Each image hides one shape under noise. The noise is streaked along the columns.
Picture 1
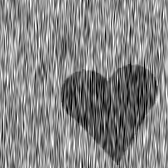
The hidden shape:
heart
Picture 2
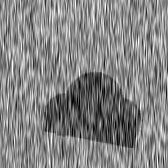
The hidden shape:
cloud
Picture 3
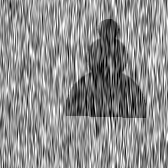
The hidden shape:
chess pawn
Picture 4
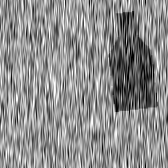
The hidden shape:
bottle
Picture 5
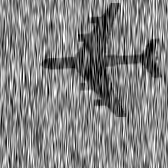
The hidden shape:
airplane
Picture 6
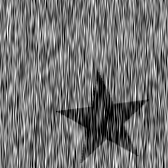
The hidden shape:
star
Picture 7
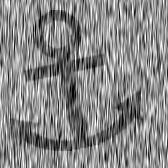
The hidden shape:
anchor
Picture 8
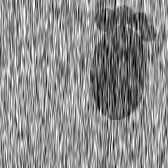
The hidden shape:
footprint
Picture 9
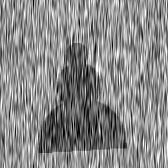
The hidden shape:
chess pawn
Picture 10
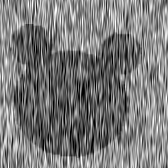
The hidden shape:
bear's head
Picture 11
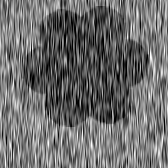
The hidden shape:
flower
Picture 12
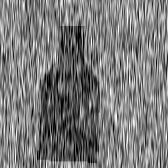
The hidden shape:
bottle
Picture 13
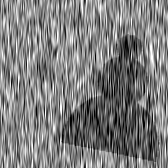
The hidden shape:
chess pawn
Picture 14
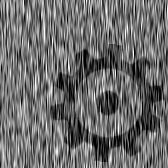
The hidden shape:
gear
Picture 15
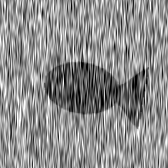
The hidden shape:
fish
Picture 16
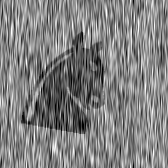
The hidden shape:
chess knight
